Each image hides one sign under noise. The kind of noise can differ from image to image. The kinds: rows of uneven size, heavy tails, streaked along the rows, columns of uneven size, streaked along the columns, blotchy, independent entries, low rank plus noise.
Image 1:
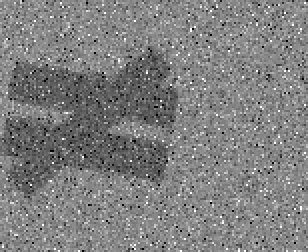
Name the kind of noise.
heavy tails
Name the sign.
not-equal sign
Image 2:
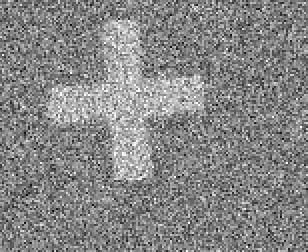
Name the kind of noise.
independent entries
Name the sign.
plus sign
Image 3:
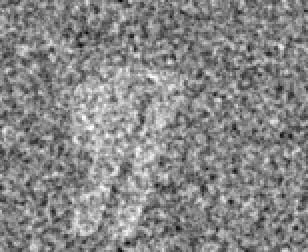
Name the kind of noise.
blotchy
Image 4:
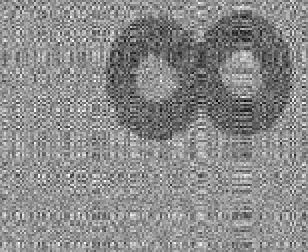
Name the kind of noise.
low rank plus noise
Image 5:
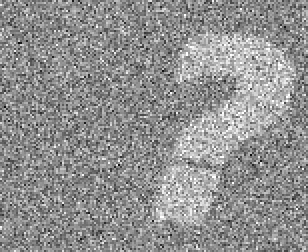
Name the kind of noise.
independent entries
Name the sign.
question mark
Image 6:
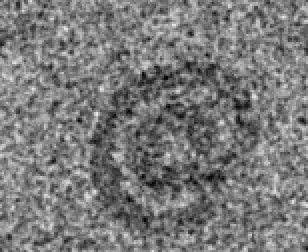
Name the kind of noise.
blotchy
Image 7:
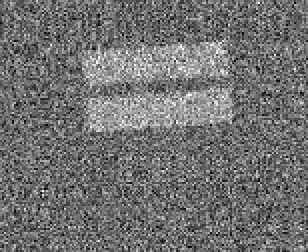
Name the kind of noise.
low rank plus noise
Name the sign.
equals sign
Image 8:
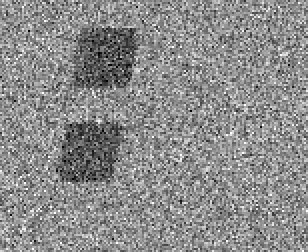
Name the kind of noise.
independent entries
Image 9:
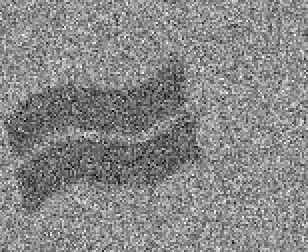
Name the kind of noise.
independent entries
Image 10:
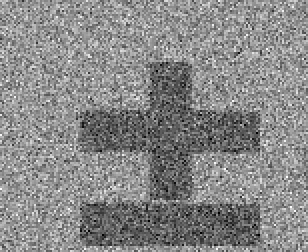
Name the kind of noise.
independent entries
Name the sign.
plus-minus sign
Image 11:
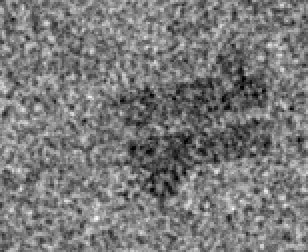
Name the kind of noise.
blotchy
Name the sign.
not-equal sign
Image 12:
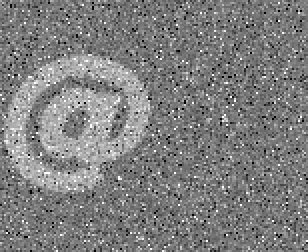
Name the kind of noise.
heavy tails
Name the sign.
at sign
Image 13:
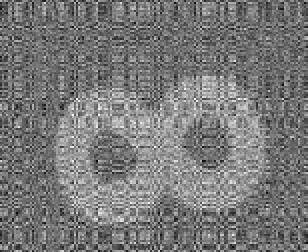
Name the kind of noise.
low rank plus noise
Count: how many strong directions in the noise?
one
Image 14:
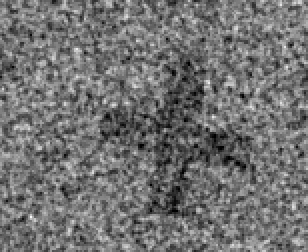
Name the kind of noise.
blotchy
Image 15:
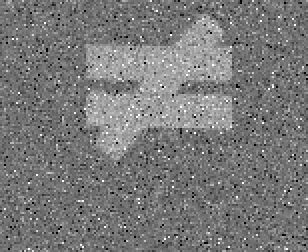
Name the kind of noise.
heavy tails
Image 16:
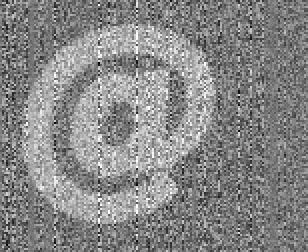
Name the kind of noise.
columns of uneven size
